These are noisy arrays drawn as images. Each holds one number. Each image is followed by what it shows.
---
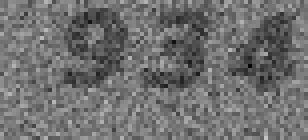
934
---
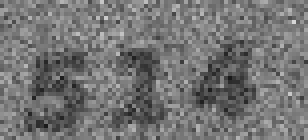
514
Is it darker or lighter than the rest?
darker
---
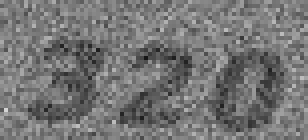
320
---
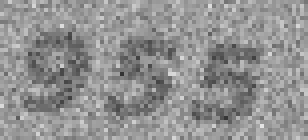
955
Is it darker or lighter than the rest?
darker
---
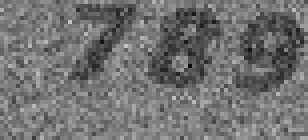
789
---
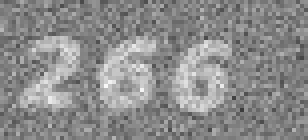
266
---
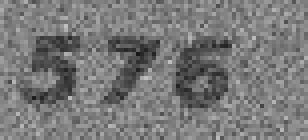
576
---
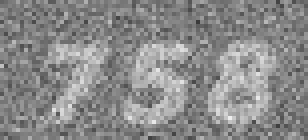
758
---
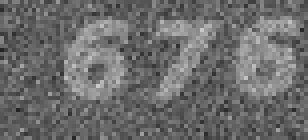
676
